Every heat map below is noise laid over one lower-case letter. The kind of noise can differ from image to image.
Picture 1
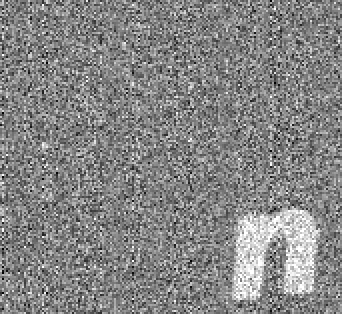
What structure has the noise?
columns of uneven size
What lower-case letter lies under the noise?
n
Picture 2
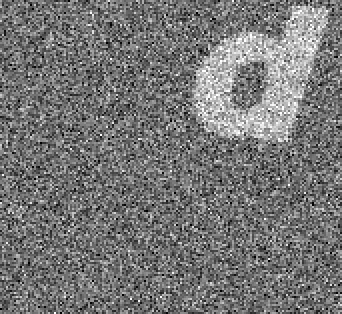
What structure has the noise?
independent entries
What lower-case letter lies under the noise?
d
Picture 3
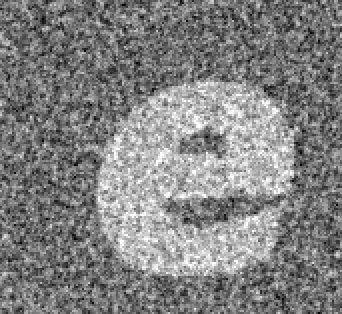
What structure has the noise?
blotchy
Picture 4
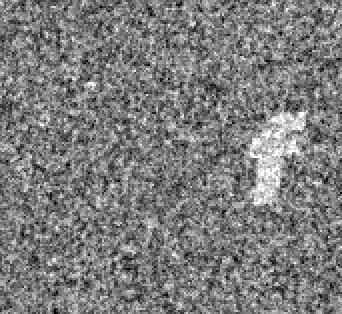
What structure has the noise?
blotchy
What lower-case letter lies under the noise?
f
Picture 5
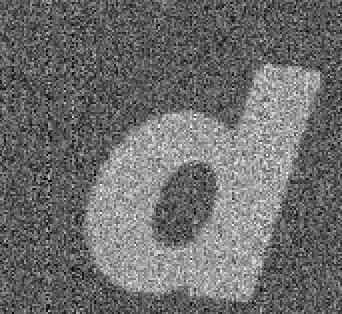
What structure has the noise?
columns of uneven size
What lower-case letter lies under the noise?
d
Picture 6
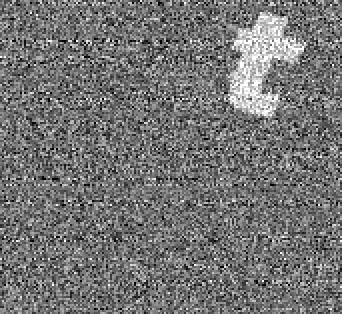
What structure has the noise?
rows of uneven size
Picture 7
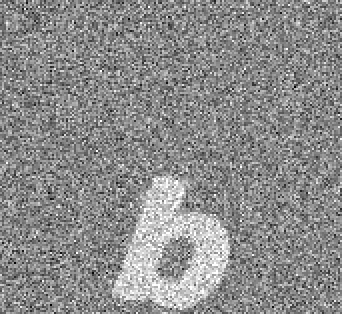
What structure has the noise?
low rank plus noise
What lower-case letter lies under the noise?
b
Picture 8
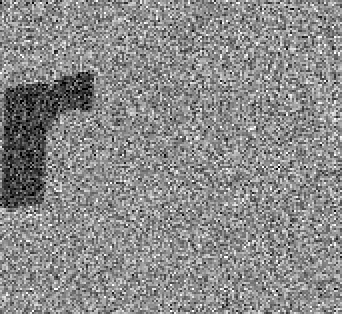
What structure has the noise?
low rank plus noise
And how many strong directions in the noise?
two
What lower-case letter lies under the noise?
r
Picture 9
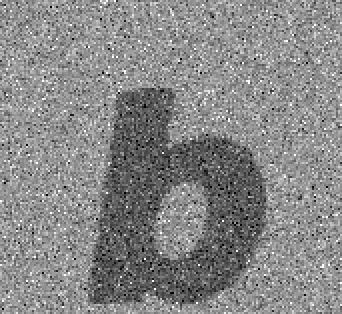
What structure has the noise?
heavy tails
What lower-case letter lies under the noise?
b
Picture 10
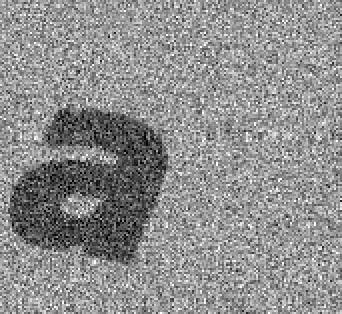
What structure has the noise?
low rank plus noise
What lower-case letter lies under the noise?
a
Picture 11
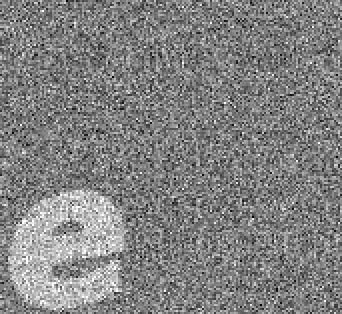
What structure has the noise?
low rank plus noise
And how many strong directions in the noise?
five to eight
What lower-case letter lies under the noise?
e
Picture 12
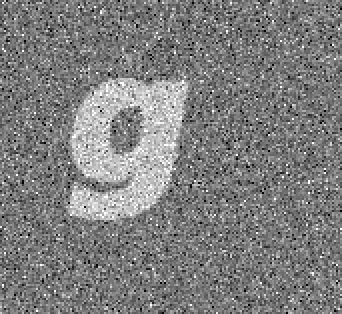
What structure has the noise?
heavy tails
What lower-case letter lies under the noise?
g
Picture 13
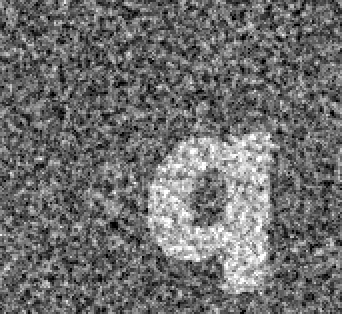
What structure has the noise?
blotchy
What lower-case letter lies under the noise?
q
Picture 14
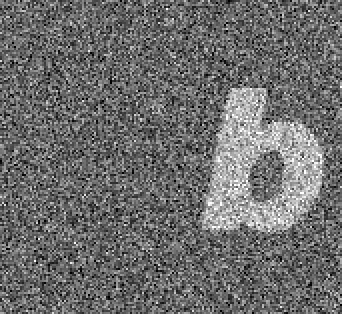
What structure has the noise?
independent entries
